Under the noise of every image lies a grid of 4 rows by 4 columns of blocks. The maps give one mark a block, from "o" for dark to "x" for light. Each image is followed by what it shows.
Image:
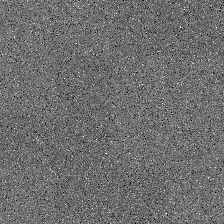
xxoo
xoxx
ooxx
xoox
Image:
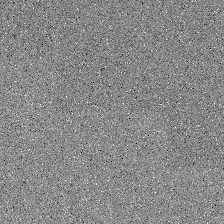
oooo
xooo
xxxo
xxxx
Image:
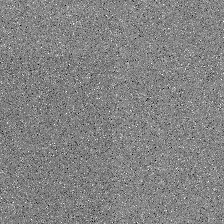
xxxx
ooxx
ooxx
ooxx
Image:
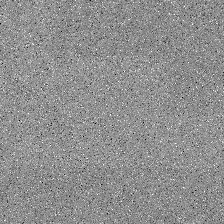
xooo
xxxo
xxxx
oooo
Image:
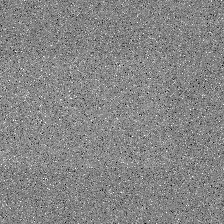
oooo
xxxo
xxxo
oooo
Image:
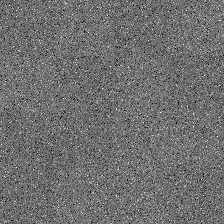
oxox
xoxo
ooxx
oxxo
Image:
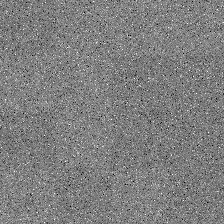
oxxx
xxoo
oxoo
xoxo
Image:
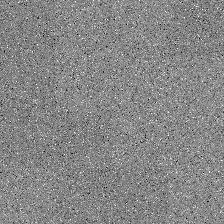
oxxo
oxxx
ooxx
xoox
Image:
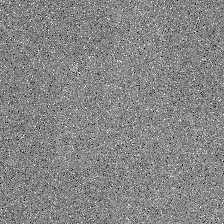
ooxo
oxxo
oxxx
ooxx
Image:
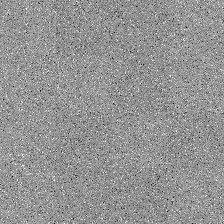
xoox
xxox
xoxo
xoox
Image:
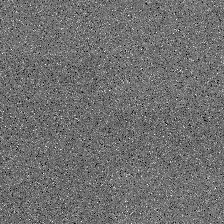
xxxx
ooxx
oooo
ooxx
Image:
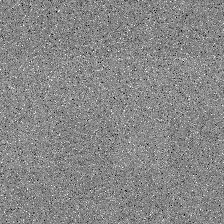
oooo
xxxx
xoxo
oooo
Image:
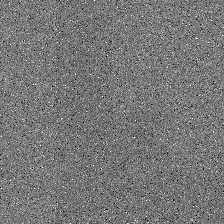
xoxx
xoxx
xoox
xooo
